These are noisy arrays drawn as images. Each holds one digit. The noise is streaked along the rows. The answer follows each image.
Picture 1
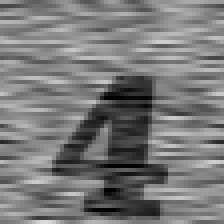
dark 4
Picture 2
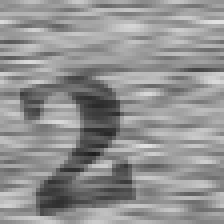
dark 2
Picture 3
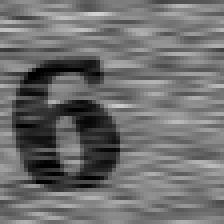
dark 6
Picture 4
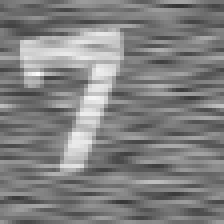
light 7
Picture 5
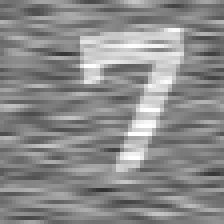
light 7
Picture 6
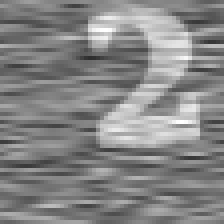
light 2
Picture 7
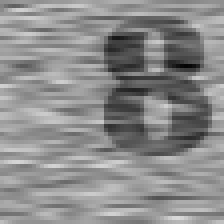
dark 8
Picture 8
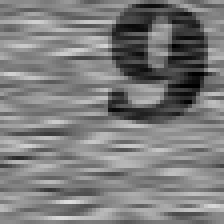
dark 9
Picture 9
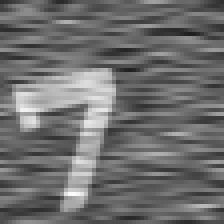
light 7
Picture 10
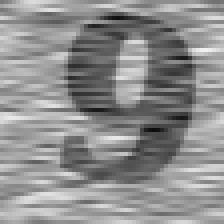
dark 9
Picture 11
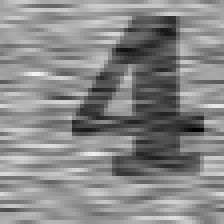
dark 4
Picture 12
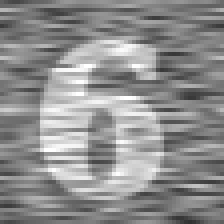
light 6
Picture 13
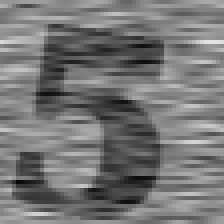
dark 5
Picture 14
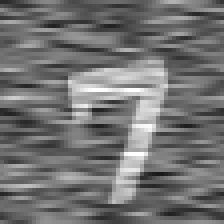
light 7
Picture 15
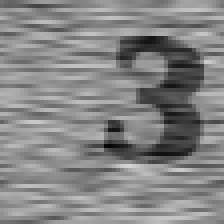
dark 3
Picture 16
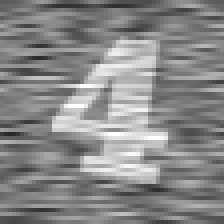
light 4
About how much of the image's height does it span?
two thirds
